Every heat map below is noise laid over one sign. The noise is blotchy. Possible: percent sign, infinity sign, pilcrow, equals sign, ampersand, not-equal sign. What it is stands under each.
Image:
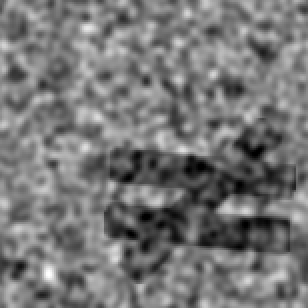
not-equal sign
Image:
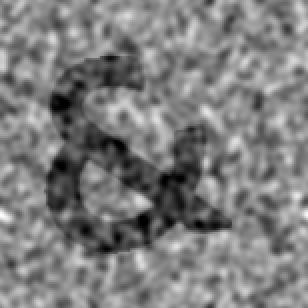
ampersand
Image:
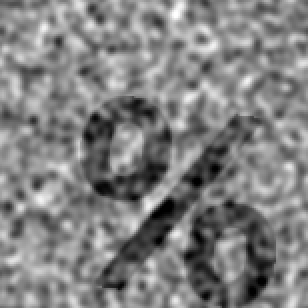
percent sign
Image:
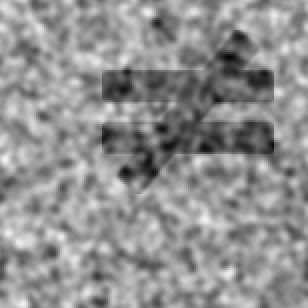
not-equal sign
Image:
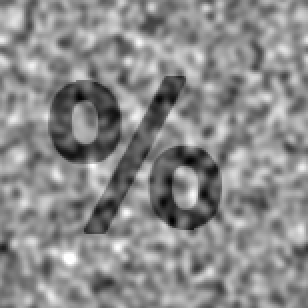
percent sign
